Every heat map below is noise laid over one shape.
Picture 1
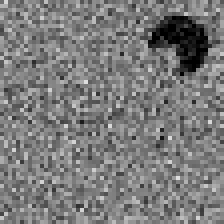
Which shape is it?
disc with a wedge cut out
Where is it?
top right
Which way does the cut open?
down and left
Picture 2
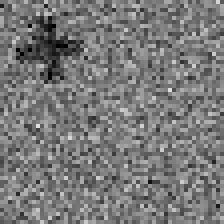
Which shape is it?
cross
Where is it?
top left
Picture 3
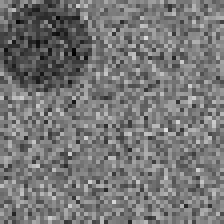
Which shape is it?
disc
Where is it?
top left
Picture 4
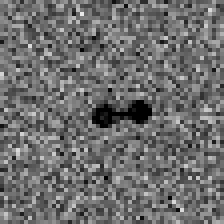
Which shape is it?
dumbbell
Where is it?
centre
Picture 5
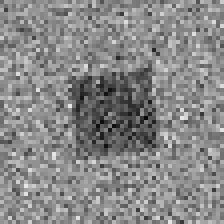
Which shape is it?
square
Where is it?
centre
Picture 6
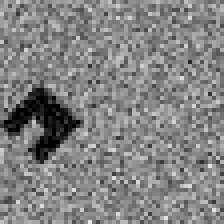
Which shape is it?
square with a notch
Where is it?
middle left
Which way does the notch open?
down and left
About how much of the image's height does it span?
a third
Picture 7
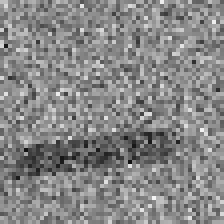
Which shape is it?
bar
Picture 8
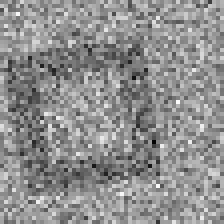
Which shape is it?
square frame
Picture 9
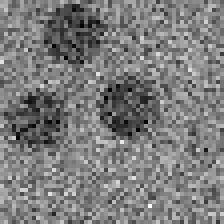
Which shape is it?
three dots
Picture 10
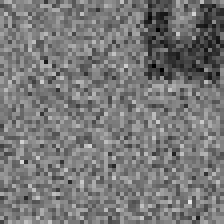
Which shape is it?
square with a notch
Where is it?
top right
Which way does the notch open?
up
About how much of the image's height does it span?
a third
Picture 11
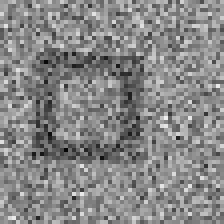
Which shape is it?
square frame
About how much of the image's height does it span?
half
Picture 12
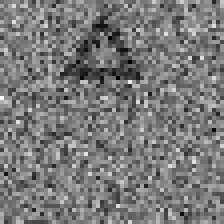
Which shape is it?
triangle frame
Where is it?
top middle
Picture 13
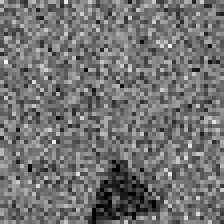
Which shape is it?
triangle
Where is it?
bottom middle
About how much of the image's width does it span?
a third
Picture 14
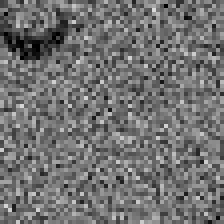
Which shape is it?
crescent
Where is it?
top left
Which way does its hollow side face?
up
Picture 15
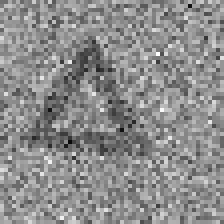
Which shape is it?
triangle frame
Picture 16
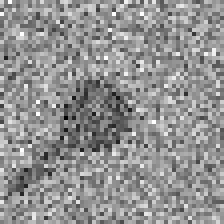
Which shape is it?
lollipop
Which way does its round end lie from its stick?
up and right
